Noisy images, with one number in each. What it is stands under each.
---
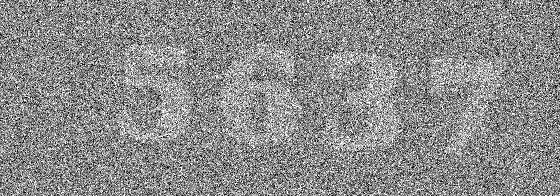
5637
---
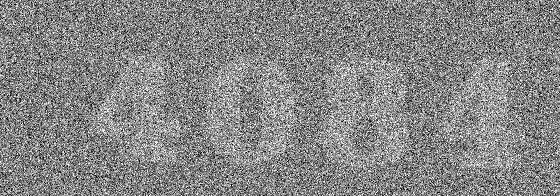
4084
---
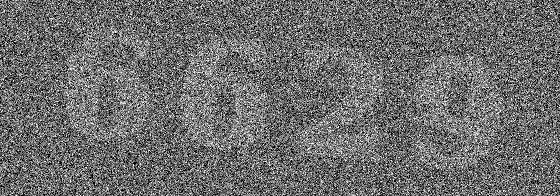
6629
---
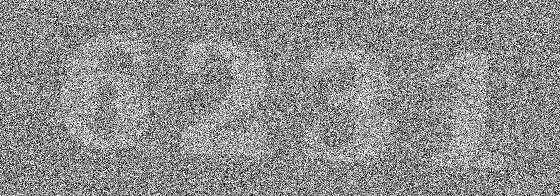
6231
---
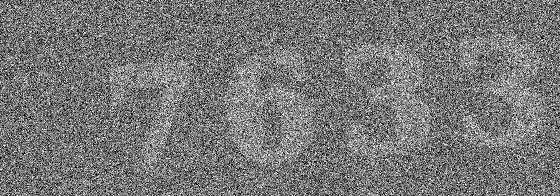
7633
